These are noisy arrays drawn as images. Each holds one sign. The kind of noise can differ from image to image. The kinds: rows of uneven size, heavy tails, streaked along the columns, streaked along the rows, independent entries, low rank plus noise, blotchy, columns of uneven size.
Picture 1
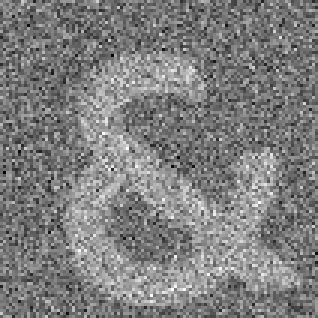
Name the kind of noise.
independent entries
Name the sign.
ampersand
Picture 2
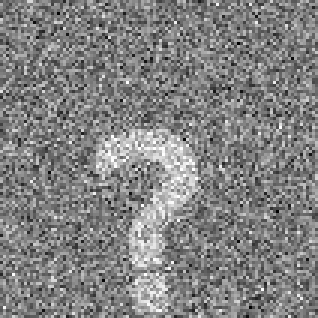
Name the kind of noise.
independent entries
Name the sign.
question mark
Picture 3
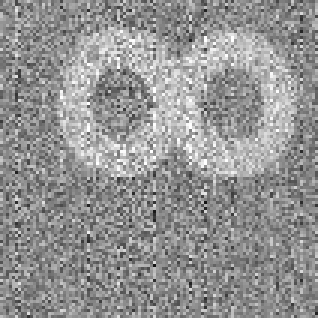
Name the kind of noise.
columns of uneven size
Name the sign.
infinity sign
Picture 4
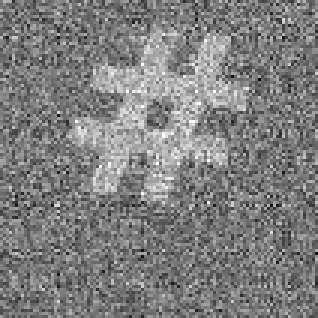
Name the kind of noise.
low rank plus noise
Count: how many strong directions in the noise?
two
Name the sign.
hash sign
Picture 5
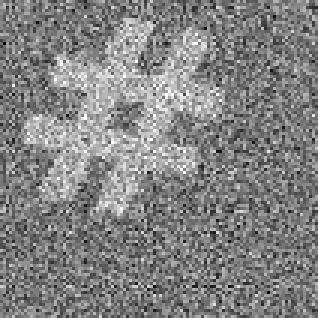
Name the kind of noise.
low rank plus noise
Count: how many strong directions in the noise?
one
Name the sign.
hash sign
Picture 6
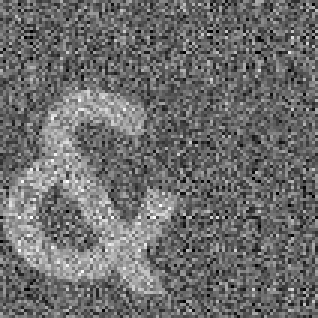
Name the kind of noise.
low rank plus noise
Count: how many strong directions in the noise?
two
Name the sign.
ampersand
